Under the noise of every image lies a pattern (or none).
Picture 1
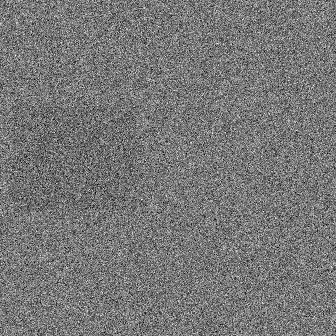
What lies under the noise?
one block
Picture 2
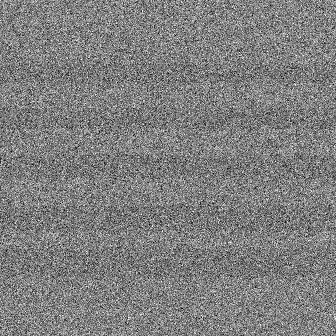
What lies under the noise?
bands of rows
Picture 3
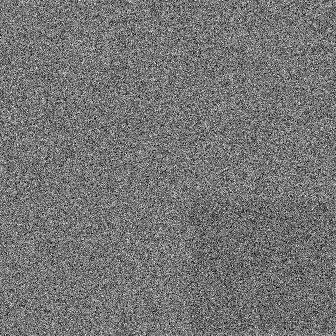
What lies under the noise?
one block
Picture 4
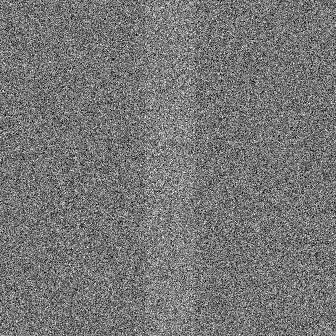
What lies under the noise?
one band of columns
